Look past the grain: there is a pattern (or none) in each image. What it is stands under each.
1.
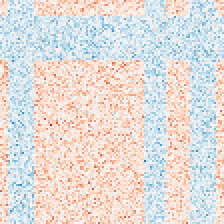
bands of rows crossing bands of columns
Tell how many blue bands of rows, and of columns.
1 and 3
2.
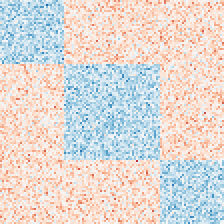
blocks along the diagonal
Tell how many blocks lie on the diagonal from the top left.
3
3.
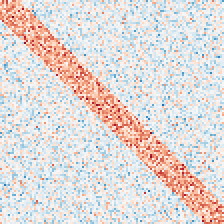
a diagonal band
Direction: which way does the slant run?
top left to bottom right
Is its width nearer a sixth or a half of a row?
a sixth
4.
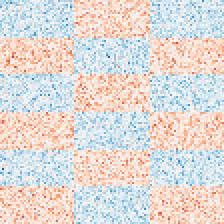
a checkerboard
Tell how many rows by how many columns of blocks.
6 by 3
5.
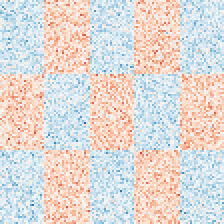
a checkerboard
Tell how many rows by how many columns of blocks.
3 by 5
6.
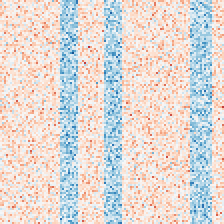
bands of columns
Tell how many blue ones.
3
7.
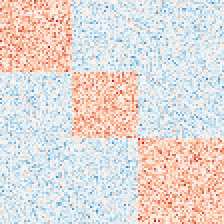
blocks along the diagonal
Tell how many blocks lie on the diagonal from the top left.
3
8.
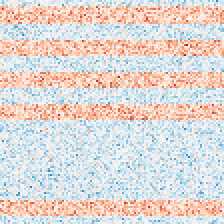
bands of rows
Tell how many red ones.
5
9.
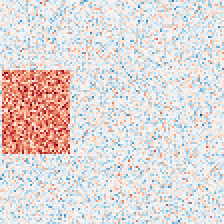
one block
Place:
middle left
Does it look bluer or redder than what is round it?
redder
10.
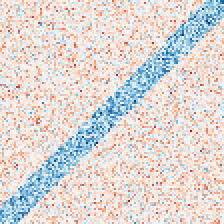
a diagonal band
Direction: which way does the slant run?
bottom left to top right
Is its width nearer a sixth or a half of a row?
a sixth
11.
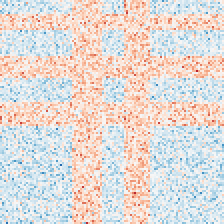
bands of rows crossing bands of columns
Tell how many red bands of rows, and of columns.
3 and 2
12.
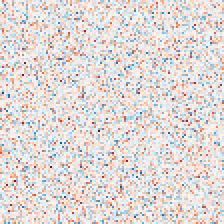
only noise
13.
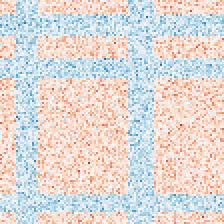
bands of rows crossing bands of columns
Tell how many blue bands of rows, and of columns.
3 and 2
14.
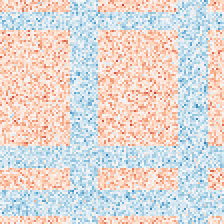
bands of rows crossing bands of columns
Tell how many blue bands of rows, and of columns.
3 and 2
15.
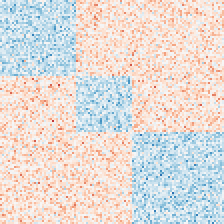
blocks along the diagonal
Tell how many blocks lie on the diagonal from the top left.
3
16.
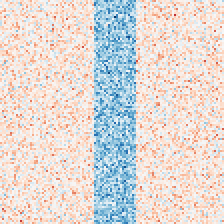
one band of columns
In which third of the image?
middle
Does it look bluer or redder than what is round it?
bluer
